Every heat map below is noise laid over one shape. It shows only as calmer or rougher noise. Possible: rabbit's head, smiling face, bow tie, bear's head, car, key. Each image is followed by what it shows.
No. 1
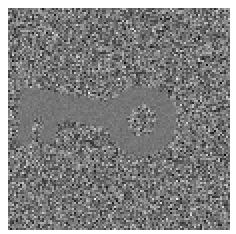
key
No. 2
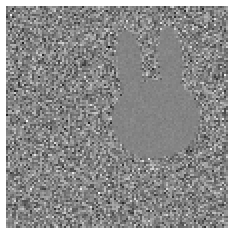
rabbit's head
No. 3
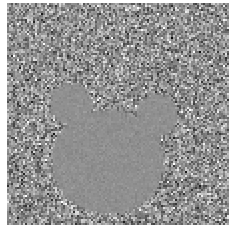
bear's head
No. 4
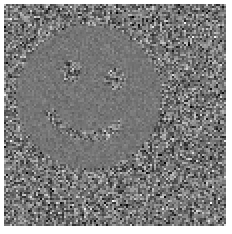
smiling face
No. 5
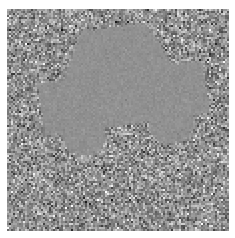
car
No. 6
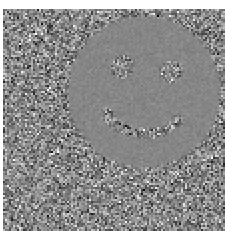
smiling face
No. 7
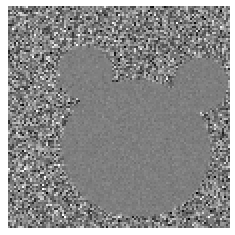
bear's head
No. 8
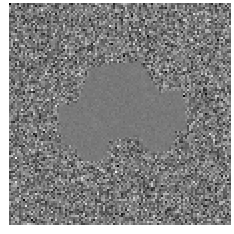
car
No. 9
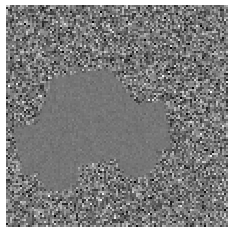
car
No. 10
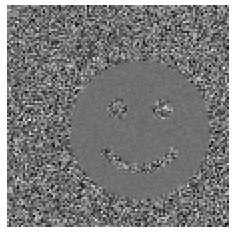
smiling face
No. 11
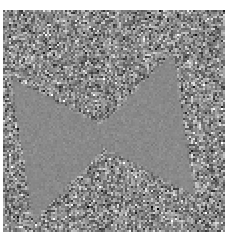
bow tie
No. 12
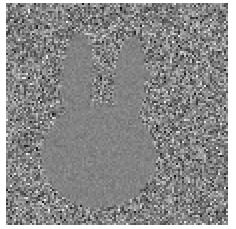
rabbit's head
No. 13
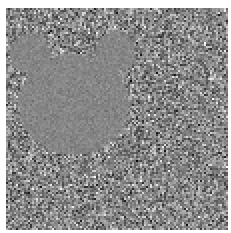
bear's head
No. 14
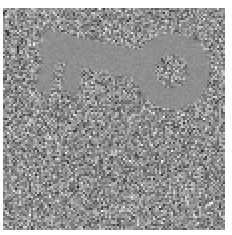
key
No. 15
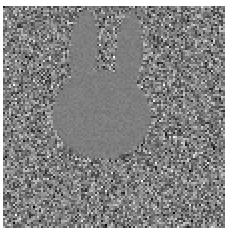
rabbit's head
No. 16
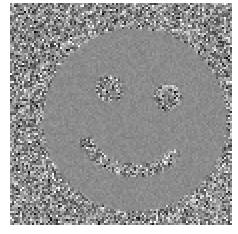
smiling face
